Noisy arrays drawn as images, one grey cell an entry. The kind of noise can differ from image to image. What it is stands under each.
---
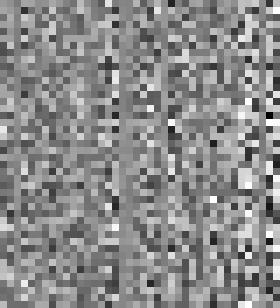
columns of uneven size
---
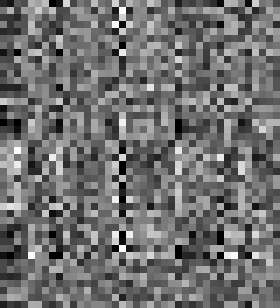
low rank plus noise
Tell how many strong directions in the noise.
two
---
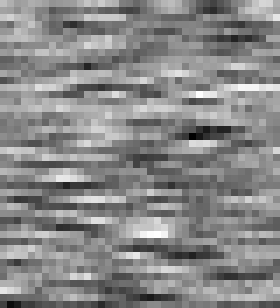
streaked along the rows
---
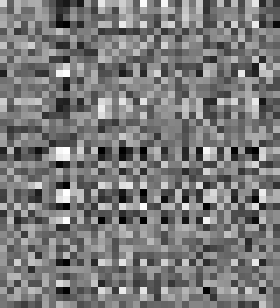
low rank plus noise
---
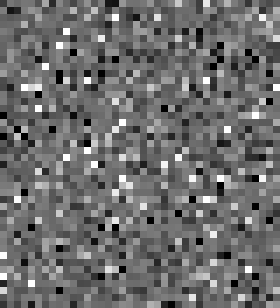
heavy tails
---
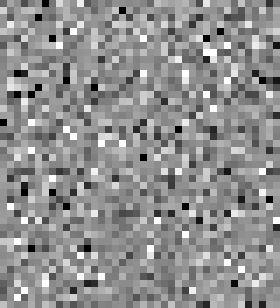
heavy tails
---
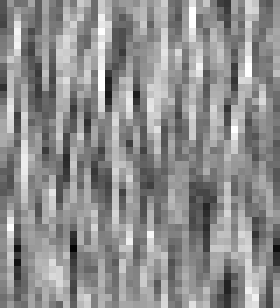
streaked along the columns
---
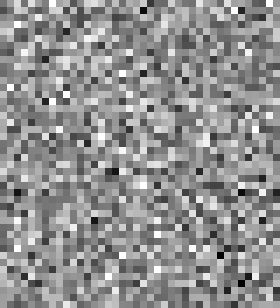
independent entries
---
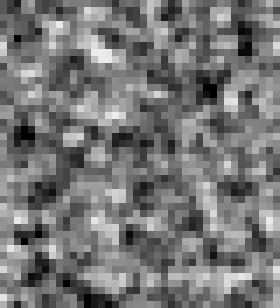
blotchy
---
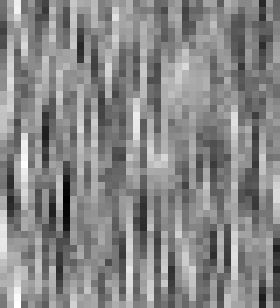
streaked along the columns
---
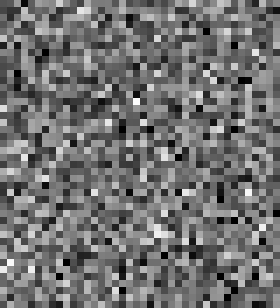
independent entries
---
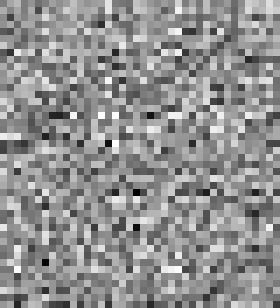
low rank plus noise
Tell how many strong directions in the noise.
five to eight
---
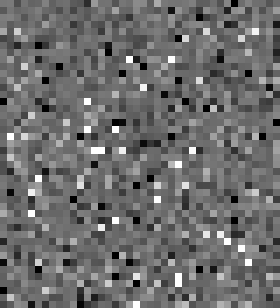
heavy tails
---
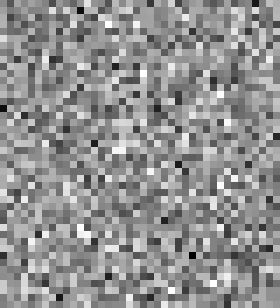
independent entries
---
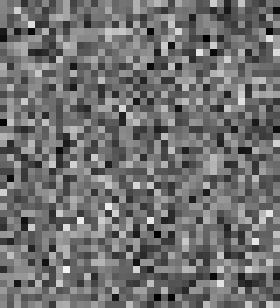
independent entries
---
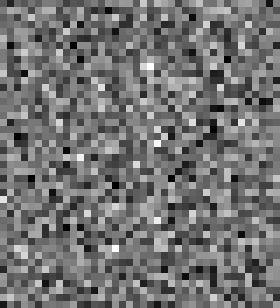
independent entries
